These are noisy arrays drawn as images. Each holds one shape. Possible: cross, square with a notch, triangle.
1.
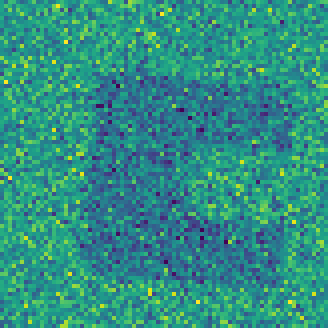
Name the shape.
square with a notch
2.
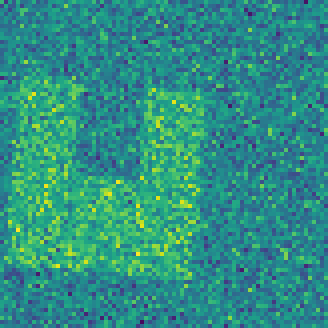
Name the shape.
square with a notch
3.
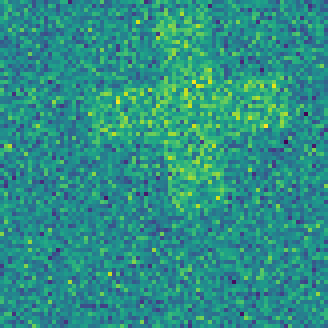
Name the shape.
cross
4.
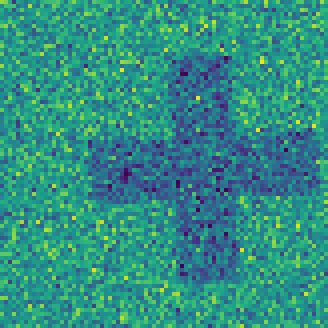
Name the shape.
cross
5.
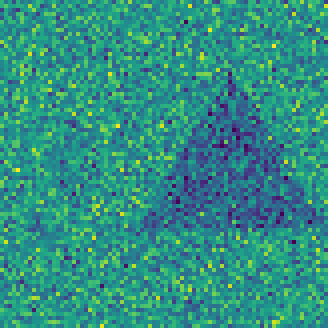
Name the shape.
triangle
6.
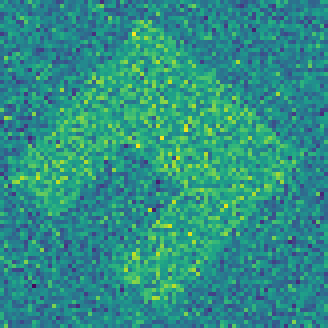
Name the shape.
square with a notch
